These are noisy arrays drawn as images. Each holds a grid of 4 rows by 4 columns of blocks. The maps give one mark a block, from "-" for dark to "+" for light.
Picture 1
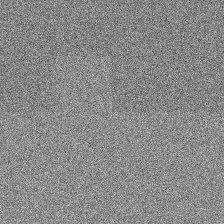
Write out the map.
----
-+--
++++
++++
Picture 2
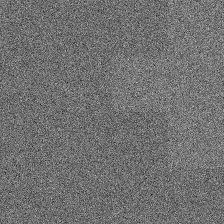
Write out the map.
---+
--++
---+
----
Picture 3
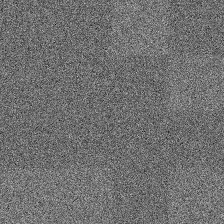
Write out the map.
--+-
---+
----
++-+
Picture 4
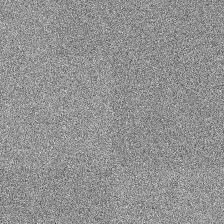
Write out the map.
+---
++--
++--
--++
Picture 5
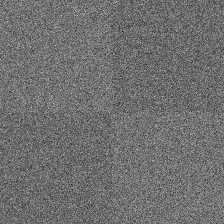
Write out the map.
++--
++--
--++
--++
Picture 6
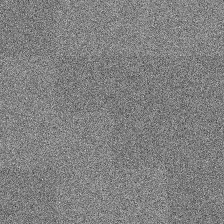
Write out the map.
-+++
+---
++--
-++-
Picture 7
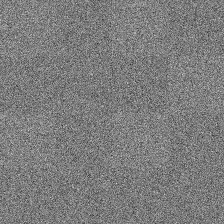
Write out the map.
+-+-
---+
+-+-
----
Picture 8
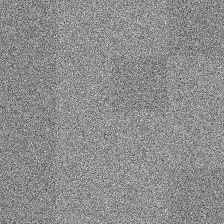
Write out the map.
-++-
-+-+
-+++
-++-
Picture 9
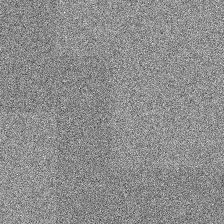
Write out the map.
-+++
--++
+-++
+---
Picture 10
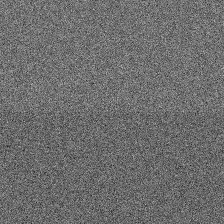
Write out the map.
++++
++++
----
----
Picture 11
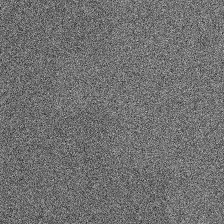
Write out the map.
--++
-+++
--++
---+
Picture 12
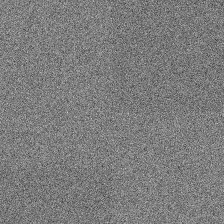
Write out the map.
++--
++--
++++
--++
